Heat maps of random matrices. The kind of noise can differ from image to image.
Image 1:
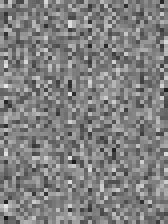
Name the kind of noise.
columns of uneven size
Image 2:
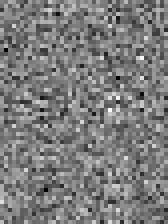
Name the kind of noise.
low rank plus noise
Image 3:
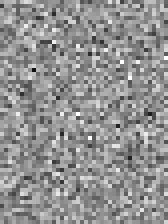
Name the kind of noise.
low rank plus noise
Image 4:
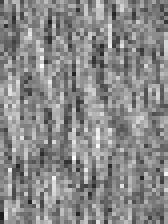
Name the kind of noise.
streaked along the columns
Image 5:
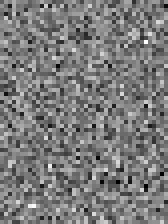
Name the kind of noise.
independent entries
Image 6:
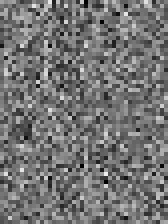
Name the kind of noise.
low rank plus noise
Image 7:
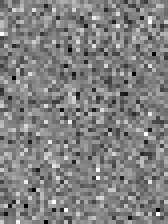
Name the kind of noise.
heavy tails
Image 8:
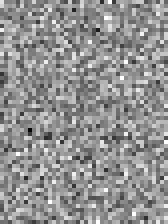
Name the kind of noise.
independent entries
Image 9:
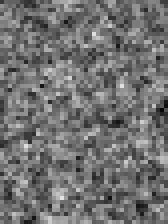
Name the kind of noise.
blotchy
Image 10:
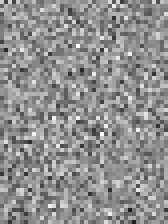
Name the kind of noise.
independent entries
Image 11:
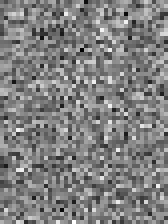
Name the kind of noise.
low rank plus noise
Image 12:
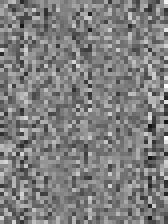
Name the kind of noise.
columns of uneven size
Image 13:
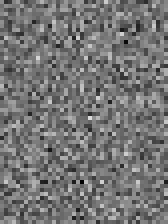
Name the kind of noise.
low rank plus noise
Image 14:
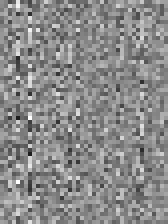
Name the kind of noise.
columns of uneven size
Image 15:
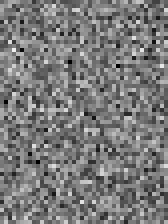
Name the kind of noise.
independent entries
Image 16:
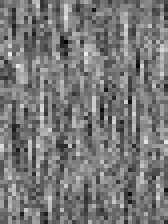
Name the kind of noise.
streaked along the columns
